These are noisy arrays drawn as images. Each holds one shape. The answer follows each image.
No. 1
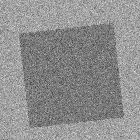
square
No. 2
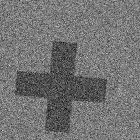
cross
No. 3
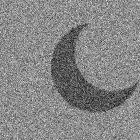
crescent
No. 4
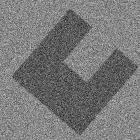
square with a notch
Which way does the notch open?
up and right
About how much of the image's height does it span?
nearly all
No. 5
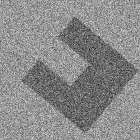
square with a notch
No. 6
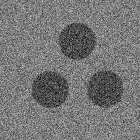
three dots
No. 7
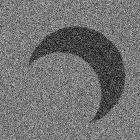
crescent
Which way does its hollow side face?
down and left
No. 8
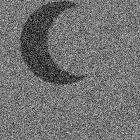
crescent
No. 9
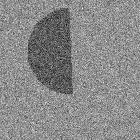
half disc
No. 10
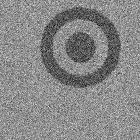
bullseye
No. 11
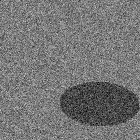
ellipse
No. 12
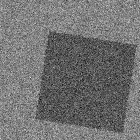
square
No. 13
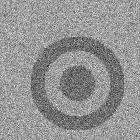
bullseye
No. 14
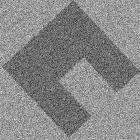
square with a notch
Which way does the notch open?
down and right
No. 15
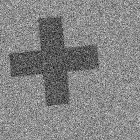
cross
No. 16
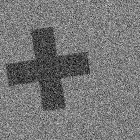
cross
